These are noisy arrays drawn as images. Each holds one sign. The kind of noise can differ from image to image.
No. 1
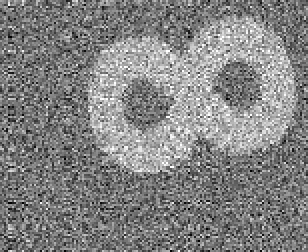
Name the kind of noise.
low rank plus noise
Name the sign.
infinity sign
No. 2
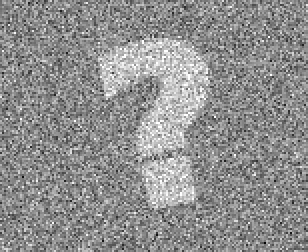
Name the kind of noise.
independent entries
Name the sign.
question mark
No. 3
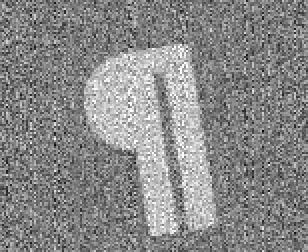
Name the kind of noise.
columns of uneven size
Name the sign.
pilcrow
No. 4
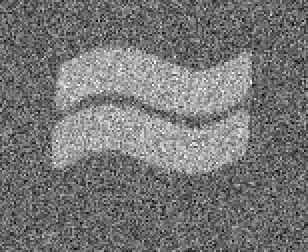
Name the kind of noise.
independent entries
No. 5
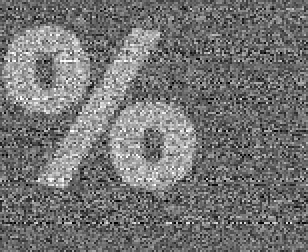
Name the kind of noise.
rows of uneven size
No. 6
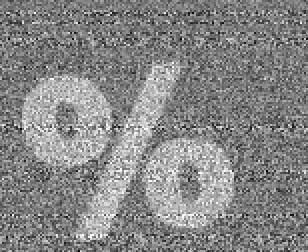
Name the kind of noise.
rows of uneven size
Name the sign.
percent sign
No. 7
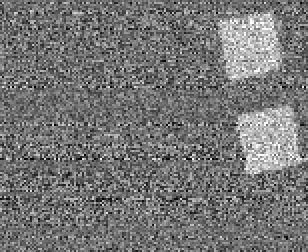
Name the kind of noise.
rows of uneven size
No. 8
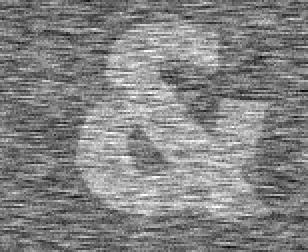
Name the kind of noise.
streaked along the rows
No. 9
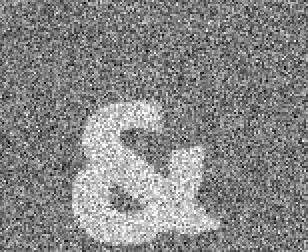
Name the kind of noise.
independent entries
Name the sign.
ampersand
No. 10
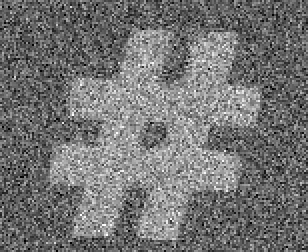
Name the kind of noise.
independent entries
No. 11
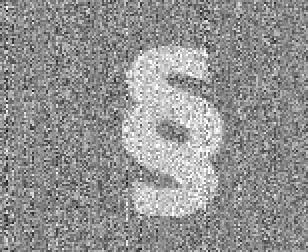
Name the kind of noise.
columns of uneven size
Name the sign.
section sign
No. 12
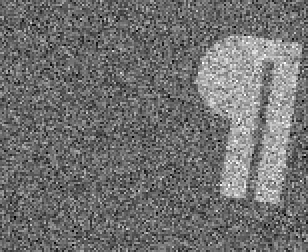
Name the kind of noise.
independent entries
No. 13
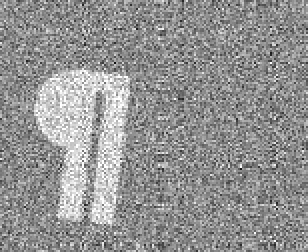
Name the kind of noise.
low rank plus noise
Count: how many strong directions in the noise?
two
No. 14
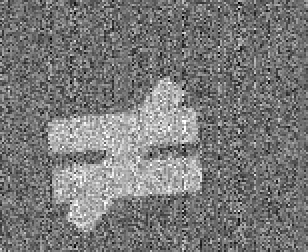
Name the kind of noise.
columns of uneven size
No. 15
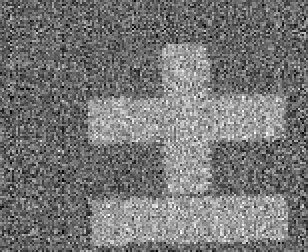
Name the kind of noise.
low rank plus noise
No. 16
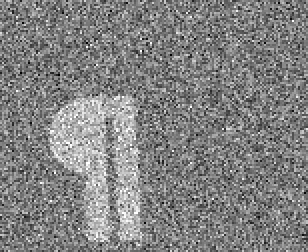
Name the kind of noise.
independent entries
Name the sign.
pilcrow
